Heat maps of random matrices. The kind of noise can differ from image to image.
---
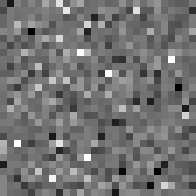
heavy tails
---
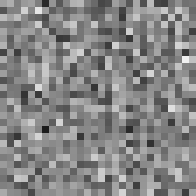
independent entries
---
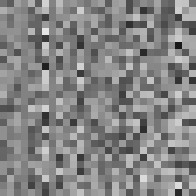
columns of uneven size
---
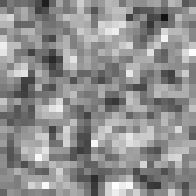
blotchy
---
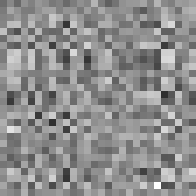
low rank plus noise
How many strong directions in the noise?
one
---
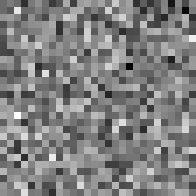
independent entries
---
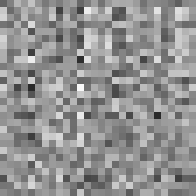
low rank plus noise
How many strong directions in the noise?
two
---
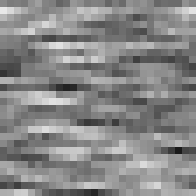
streaked along the rows
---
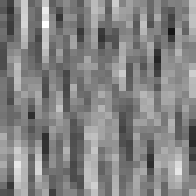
streaked along the columns
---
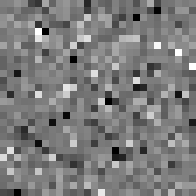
heavy tails
